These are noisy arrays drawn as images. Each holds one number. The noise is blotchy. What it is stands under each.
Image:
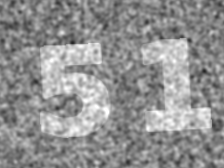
51
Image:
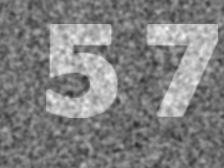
57
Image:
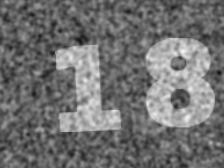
18
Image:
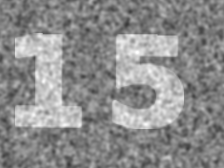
15
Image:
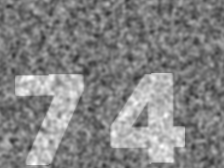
74
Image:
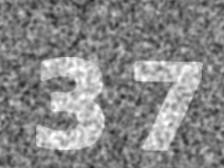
37
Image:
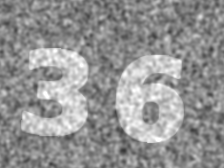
36
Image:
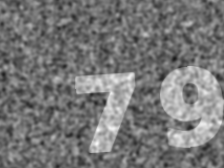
79
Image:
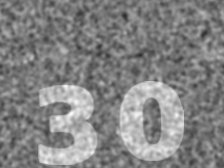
30
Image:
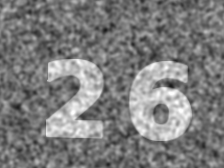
26
